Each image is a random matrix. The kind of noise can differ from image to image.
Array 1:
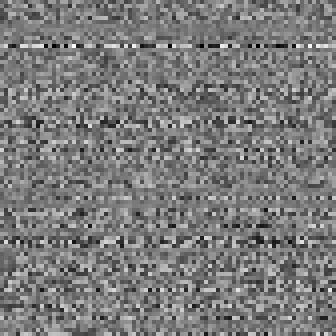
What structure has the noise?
rows of uneven size
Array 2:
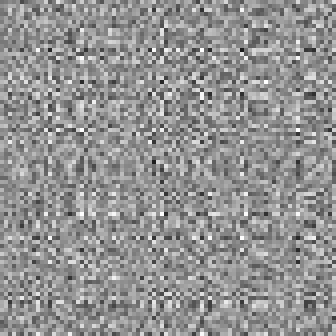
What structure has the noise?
low rank plus noise
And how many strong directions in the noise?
two
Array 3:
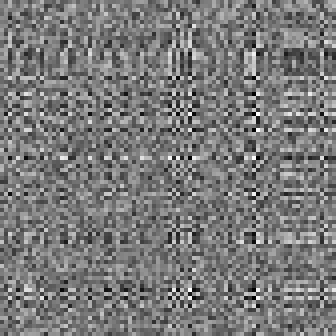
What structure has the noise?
low rank plus noise
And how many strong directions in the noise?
one
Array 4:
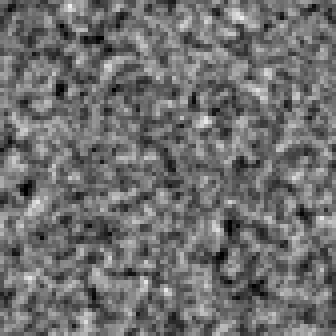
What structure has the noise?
blotchy
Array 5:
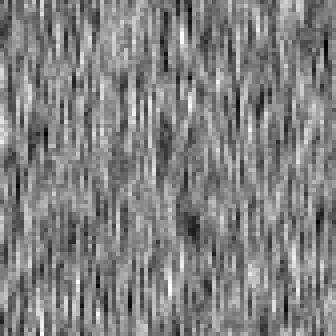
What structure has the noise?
streaked along the columns
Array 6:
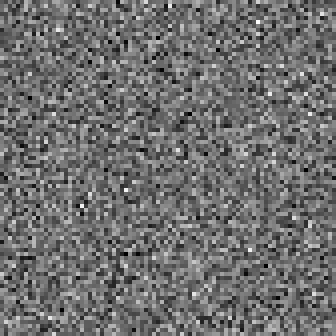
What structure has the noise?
independent entries
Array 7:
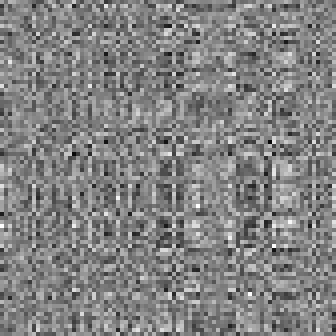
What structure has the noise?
low rank plus noise
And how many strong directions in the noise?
one
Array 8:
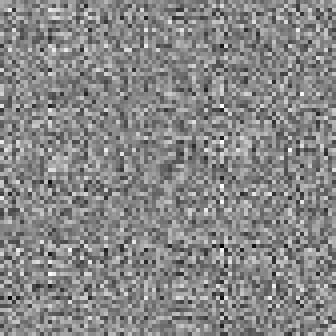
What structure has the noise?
low rank plus noise
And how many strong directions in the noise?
three or four
